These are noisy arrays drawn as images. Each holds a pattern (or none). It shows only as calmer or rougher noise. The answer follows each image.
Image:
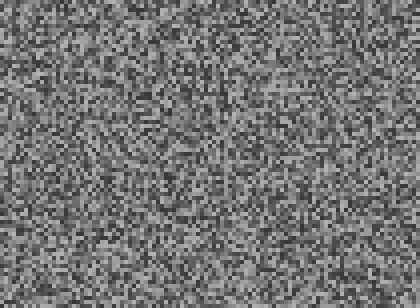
only noise
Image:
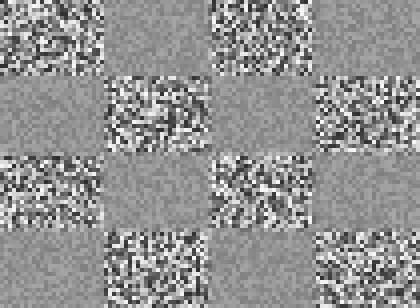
a checkerboard
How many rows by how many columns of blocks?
4 by 4
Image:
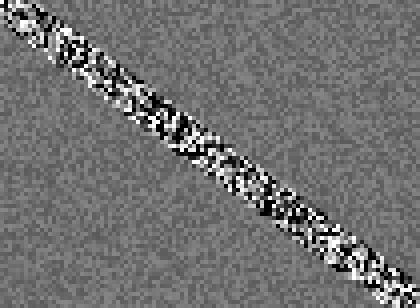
a diagonal band
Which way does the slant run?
top left to bottom right
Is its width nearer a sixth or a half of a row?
a sixth
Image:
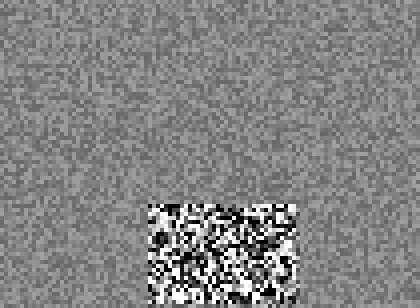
one block
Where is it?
bottom middle
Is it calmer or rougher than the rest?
rougher
